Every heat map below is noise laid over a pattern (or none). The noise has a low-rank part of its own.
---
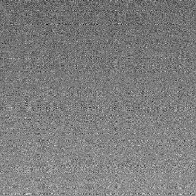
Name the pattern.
a smooth slope
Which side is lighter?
bottom
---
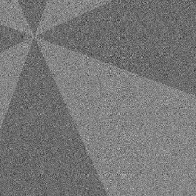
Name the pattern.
spokes from one point
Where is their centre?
top left
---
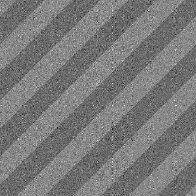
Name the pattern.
diagonal stripes
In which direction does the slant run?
bottom left to top right
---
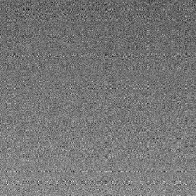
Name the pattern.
a smooth slope
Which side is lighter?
bottom
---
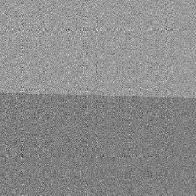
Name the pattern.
a sharp edge
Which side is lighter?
top
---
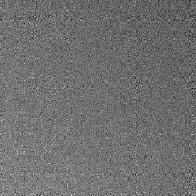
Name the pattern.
a smooth slope
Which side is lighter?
bottom left
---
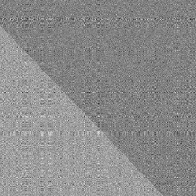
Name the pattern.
a sharp edge
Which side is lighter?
bottom left
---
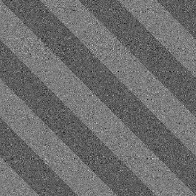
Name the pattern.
diagonal stripes
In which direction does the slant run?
top left to bottom right
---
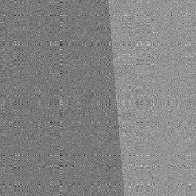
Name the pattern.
a sharp edge
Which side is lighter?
right
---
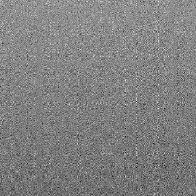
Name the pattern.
a smooth slope
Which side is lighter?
top
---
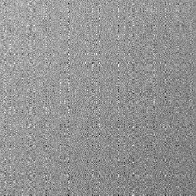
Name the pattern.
a smooth slope
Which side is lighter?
top left
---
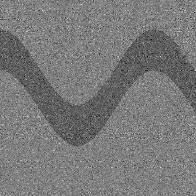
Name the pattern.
a wavy band
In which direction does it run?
left to right
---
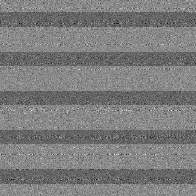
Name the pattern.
horizontal stripes
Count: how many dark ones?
5
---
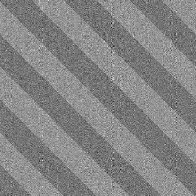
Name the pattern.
diagonal stripes
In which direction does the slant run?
top left to bottom right
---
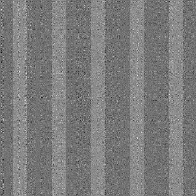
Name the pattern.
vertical stripes
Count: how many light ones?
5
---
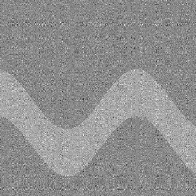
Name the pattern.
a wavy band
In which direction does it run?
left to right
